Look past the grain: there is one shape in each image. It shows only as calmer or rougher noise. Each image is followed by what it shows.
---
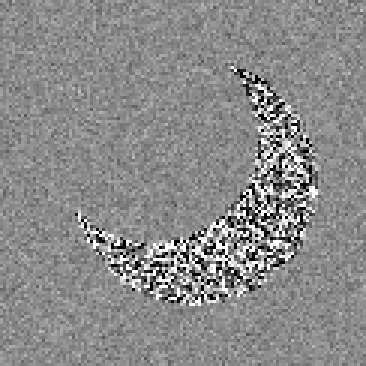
crescent
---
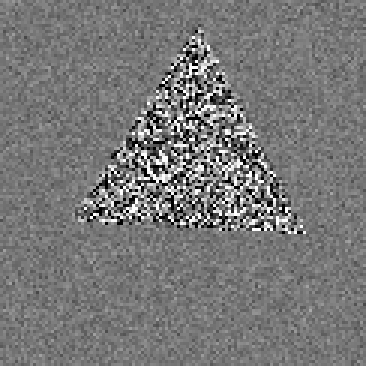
triangle
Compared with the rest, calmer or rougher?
rougher
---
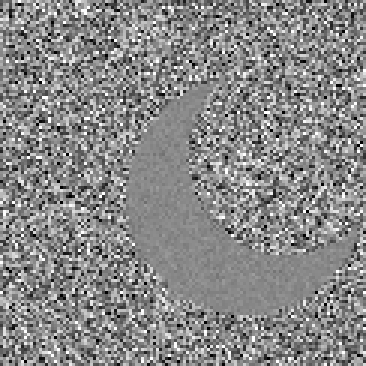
crescent
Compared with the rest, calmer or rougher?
calmer
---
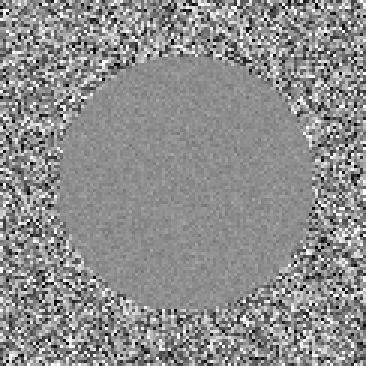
disc
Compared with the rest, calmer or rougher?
calmer
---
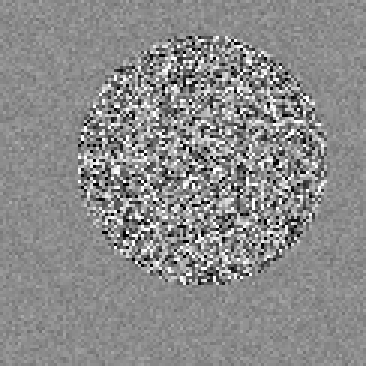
disc
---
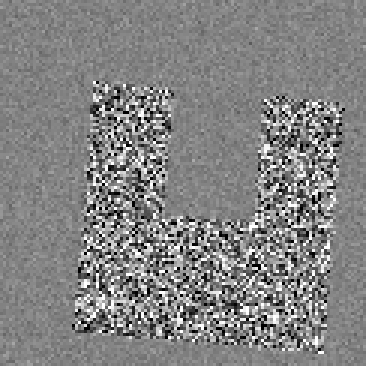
square with a notch
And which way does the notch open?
up
